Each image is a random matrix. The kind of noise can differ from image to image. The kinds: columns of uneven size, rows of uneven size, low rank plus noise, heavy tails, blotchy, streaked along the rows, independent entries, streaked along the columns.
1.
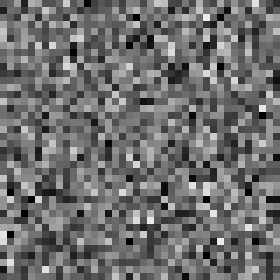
low rank plus noise
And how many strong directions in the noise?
two
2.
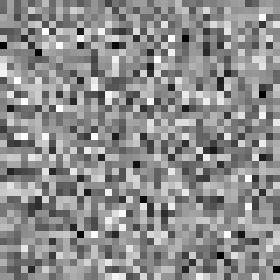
low rank plus noise
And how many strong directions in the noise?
two
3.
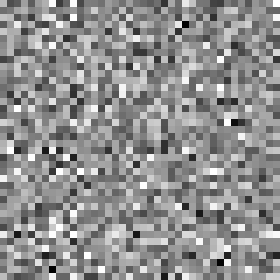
low rank plus noise
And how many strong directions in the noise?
one
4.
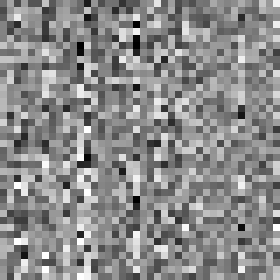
columns of uneven size
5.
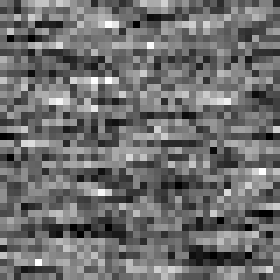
streaked along the rows
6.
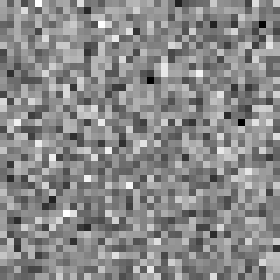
independent entries
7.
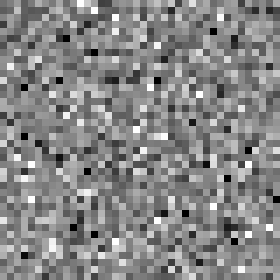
heavy tails
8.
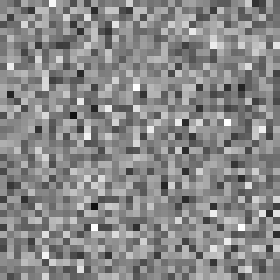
low rank plus noise
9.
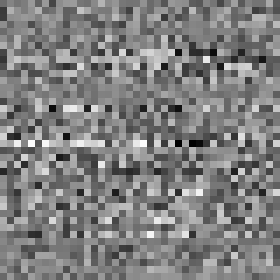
rows of uneven size
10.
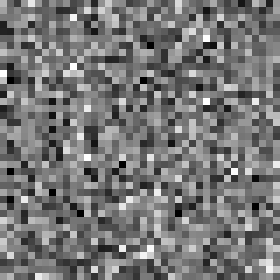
independent entries
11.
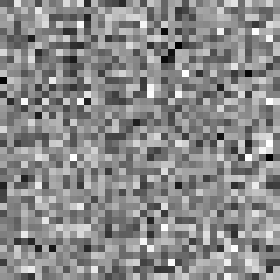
low rank plus noise
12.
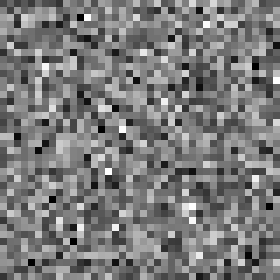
independent entries
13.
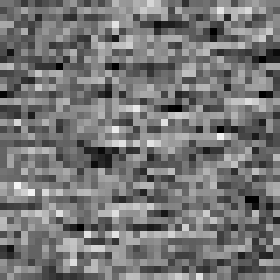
streaked along the rows
